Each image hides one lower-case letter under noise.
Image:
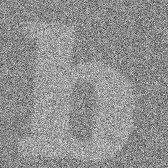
b
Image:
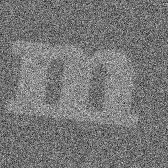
m
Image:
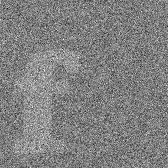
f
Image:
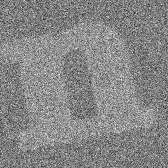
n
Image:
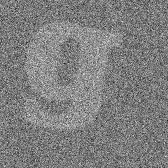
g
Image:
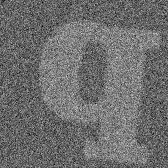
q
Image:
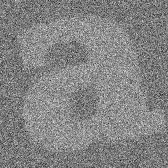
a
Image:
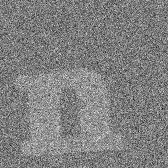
n
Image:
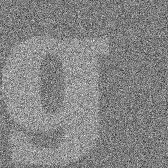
g
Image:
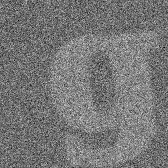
g
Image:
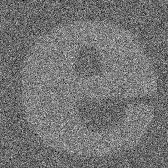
e
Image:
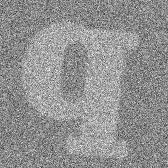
q
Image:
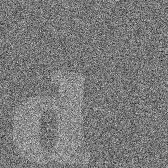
d
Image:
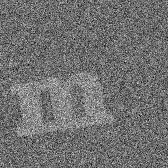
m
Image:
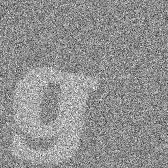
g
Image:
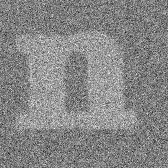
n
